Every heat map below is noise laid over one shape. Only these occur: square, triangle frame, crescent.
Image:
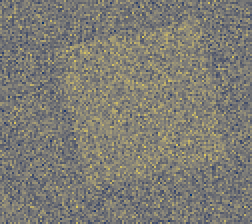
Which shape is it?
square
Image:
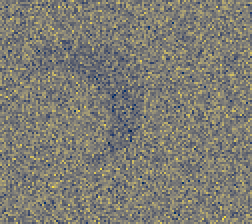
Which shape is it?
crescent
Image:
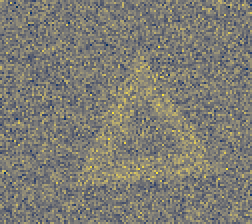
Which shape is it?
triangle frame
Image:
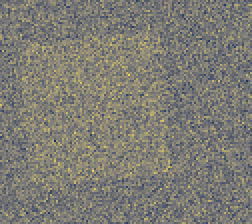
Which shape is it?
square
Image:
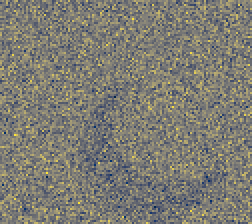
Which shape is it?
crescent
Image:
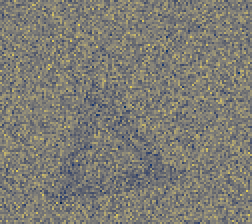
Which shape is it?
triangle frame
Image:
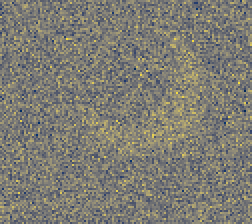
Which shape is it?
crescent
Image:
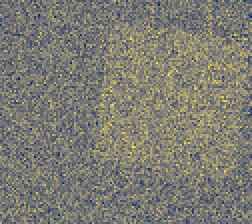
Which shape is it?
square
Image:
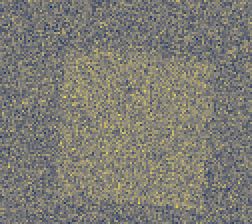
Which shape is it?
square
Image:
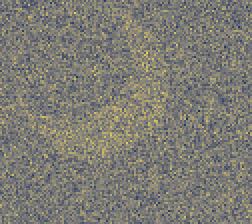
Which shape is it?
crescent
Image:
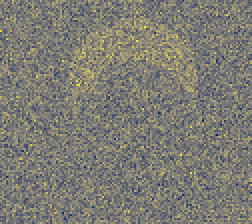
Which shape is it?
crescent
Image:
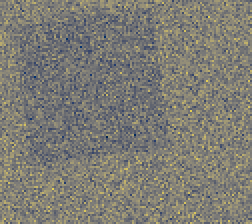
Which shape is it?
square
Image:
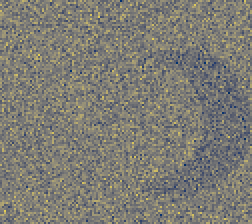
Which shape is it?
crescent
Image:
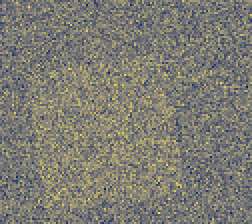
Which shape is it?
square
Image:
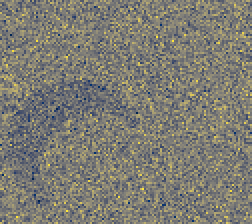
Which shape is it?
crescent
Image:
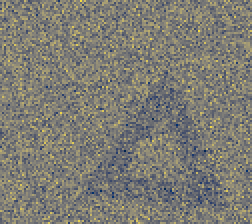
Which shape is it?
triangle frame
